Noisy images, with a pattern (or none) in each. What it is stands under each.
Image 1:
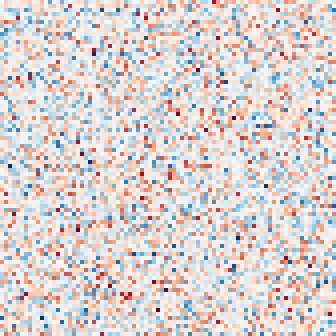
only noise
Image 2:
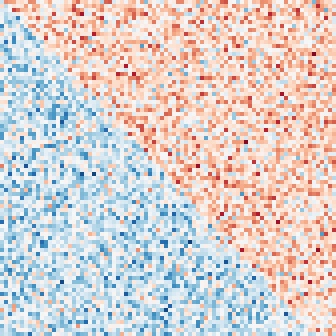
a sharp edge
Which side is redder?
top right
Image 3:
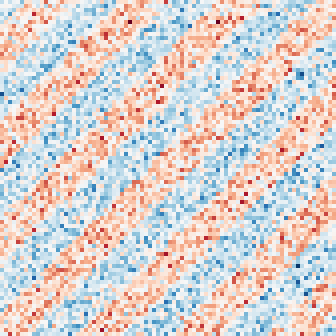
diagonal stripes
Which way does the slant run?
bottom left to top right
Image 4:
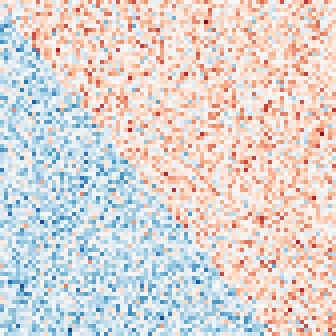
a sharp edge
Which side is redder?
top right
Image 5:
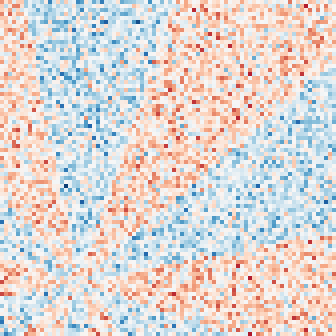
spokes from one point
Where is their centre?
bottom left
